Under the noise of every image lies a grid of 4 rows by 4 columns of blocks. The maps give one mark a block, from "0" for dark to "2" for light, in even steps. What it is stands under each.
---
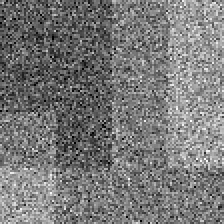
0 0 1 2
0 0 1 2
1 0 1 2
2 1 1 1
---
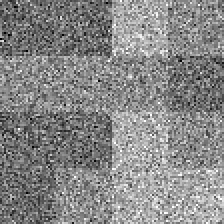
0 0 2 1
1 1 1 0
0 0 2 1
0 1 2 2
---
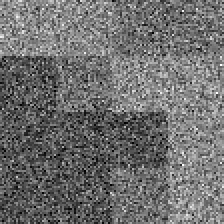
2 2 1 1
0 1 2 2
0 0 0 2
0 0 1 2
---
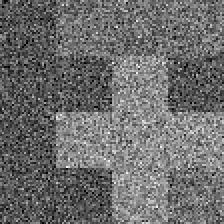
0 1 1 1
0 0 2 0
0 2 2 2
0 0 2 1
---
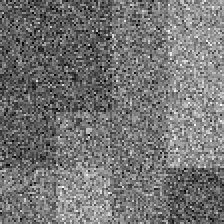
0 0 1 2
0 0 1 2
0 1 1 2
1 2 1 0
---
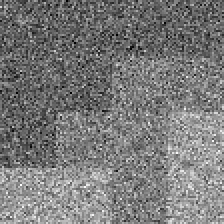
0 0 0 0
0 0 1 1
0 1 1 2
2 2 1 2
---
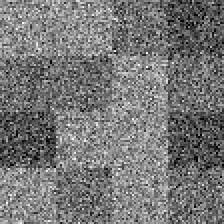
2 2 1 0
1 1 2 1
0 2 2 0
2 1 2 1
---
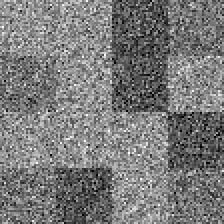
2 2 0 1
1 2 0 2
2 2 2 0
1 0 2 1
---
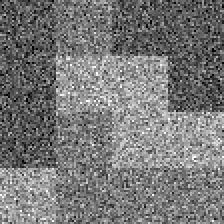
0 1 0 0
0 2 2 0
0 1 2 2
2 1 1 1
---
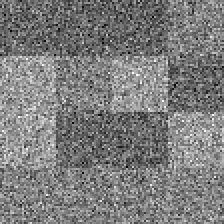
0 0 0 1
2 1 2 0
2 0 0 2
1 1 1 1
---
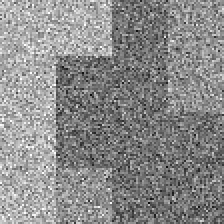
2 2 0 1
2 0 0 1
2 0 0 0
2 1 0 0
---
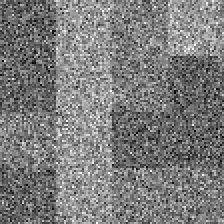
0 2 1 2
0 2 1 0
1 2 0 0
0 2 1 1
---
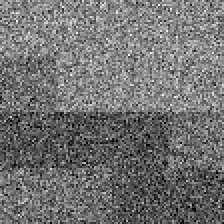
2 2 2 2
1 2 2 2
0 0 0 1
1 1 0 0
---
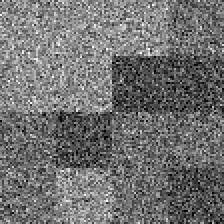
2 2 2 1
2 2 0 0
1 0 1 1
1 2 1 0
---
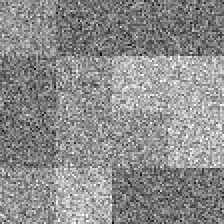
1 0 0 0
0 1 2 2
0 1 1 2
1 2 0 0
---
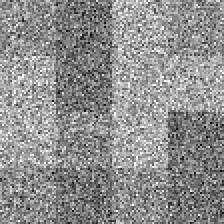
1 0 2 1
2 0 2 2
2 1 2 0
1 0 1 0
